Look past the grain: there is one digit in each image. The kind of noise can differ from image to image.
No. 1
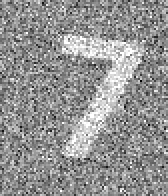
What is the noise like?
independent entries
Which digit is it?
7
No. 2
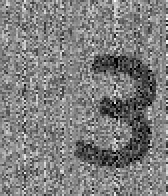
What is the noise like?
columns of uneven size
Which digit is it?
3
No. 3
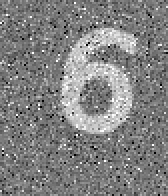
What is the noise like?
heavy tails
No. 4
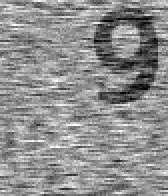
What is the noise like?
streaked along the rows
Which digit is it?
9
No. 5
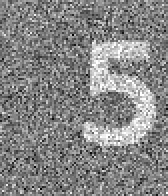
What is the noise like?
independent entries
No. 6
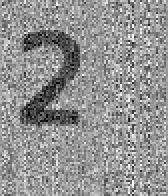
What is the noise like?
columns of uneven size
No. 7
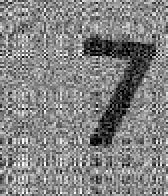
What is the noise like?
low rank plus noise
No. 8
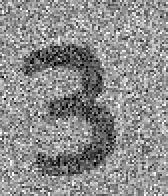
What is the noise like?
independent entries
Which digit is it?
3
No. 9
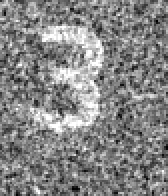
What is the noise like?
blotchy
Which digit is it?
3
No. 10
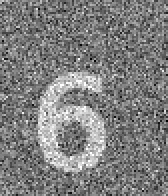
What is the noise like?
independent entries
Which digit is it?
6
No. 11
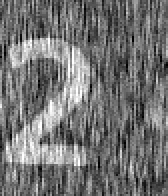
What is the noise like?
streaked along the columns
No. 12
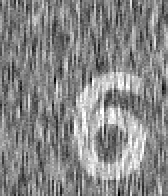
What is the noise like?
streaked along the columns
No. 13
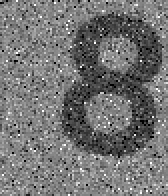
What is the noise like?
heavy tails
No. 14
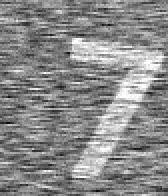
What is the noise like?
streaked along the rows
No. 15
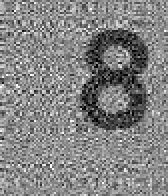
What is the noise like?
low rank plus noise
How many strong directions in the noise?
two
